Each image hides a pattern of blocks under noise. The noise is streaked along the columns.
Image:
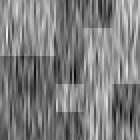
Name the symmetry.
no symmetry
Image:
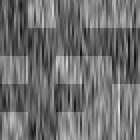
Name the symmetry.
no symmetry
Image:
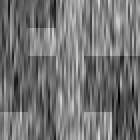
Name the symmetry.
no symmetry
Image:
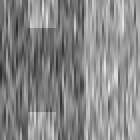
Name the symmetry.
top and bottom mirror each other
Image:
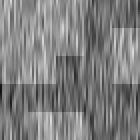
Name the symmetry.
mirrored about the diagonal from the top left
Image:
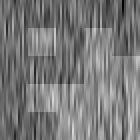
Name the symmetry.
mirrored about the diagonal from the top left
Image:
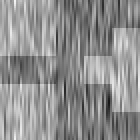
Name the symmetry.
top and bottom mirror each other
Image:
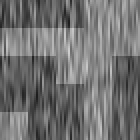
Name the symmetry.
mirrored about the diagonal from the bottom left
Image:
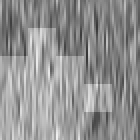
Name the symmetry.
mirrored about the diagonal from the bottom left
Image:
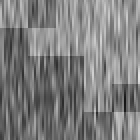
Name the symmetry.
mirrored about the diagonal from the bottom left
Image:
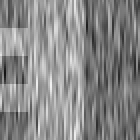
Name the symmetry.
top and bottom mirror each other
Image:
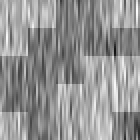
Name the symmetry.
mirrored about the diagonal from the top left
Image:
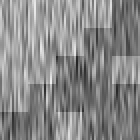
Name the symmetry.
mirrored about the diagonal from the top left
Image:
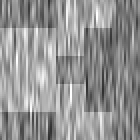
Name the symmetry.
top and bottom mirror each other
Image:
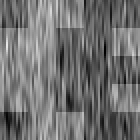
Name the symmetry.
top and bottom mirror each other
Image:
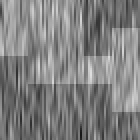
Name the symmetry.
no symmetry
